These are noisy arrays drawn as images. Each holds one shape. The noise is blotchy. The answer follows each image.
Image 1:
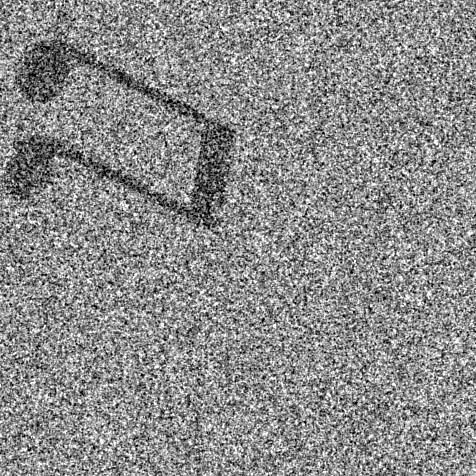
pair of musical notes
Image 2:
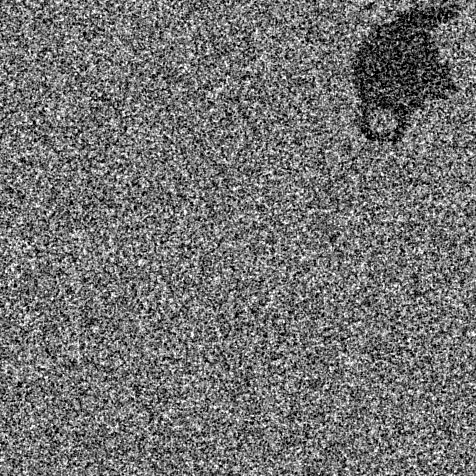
teapot
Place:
top right
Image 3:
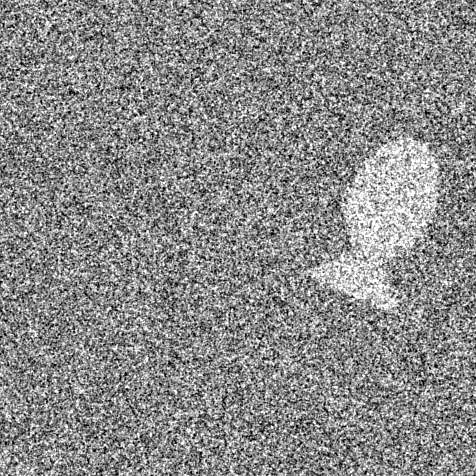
fish
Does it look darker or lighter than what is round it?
lighter
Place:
middle right
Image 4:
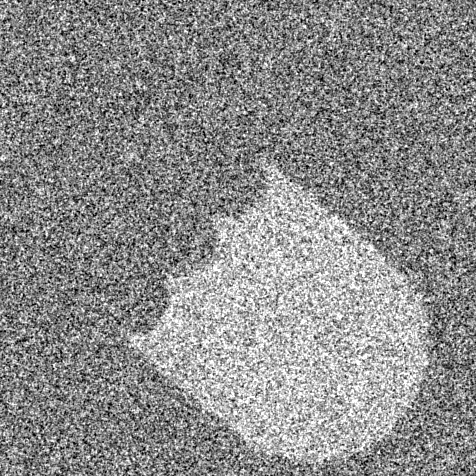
ghost
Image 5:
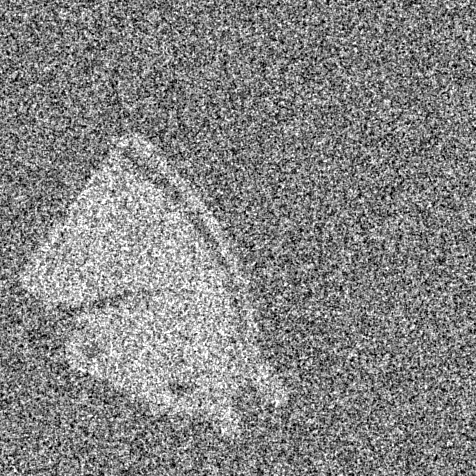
chess knight
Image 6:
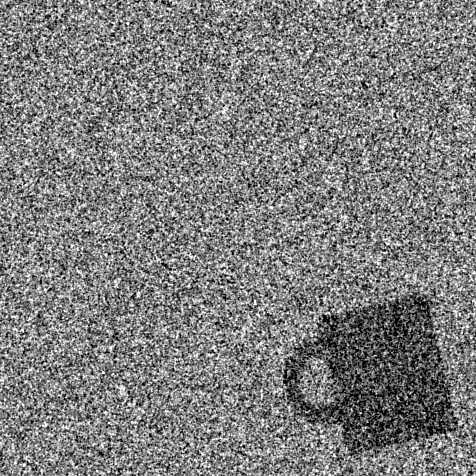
cup
